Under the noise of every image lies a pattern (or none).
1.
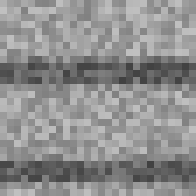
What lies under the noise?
bands of rows
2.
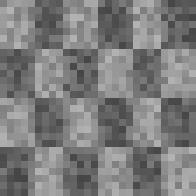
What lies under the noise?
a checkerboard
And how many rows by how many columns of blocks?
4 by 6
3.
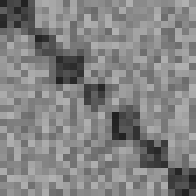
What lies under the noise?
blocks along the diagonal
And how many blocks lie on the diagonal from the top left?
7
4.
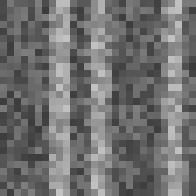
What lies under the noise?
bands of columns
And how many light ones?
3
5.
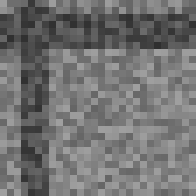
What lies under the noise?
bands of rows crossing bands of columns
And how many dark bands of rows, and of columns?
1 and 1
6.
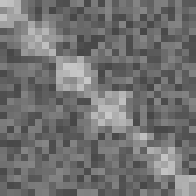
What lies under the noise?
blocks along the diagonal
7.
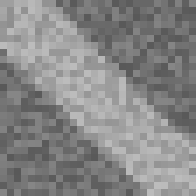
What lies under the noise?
a diagonal band
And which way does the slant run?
top left to bottom right
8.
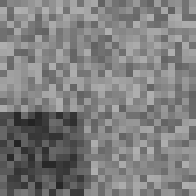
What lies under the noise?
one block
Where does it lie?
bottom left
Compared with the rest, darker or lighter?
darker
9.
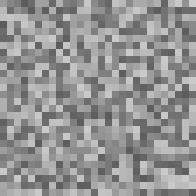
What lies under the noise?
only noise
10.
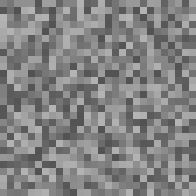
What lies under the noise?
only noise
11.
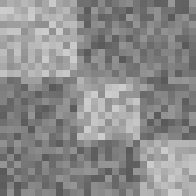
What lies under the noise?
blocks along the diagonal
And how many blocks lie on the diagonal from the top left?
3
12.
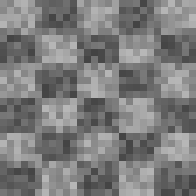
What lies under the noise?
a checkerboard
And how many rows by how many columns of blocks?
6 by 5
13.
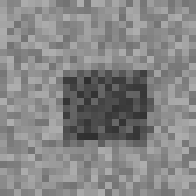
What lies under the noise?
one block
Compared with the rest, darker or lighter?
darker
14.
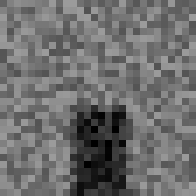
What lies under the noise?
one block
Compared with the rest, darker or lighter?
darker
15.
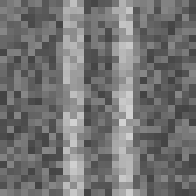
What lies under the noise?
bands of columns
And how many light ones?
2
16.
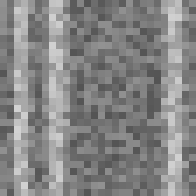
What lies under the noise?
bands of columns
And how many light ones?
3
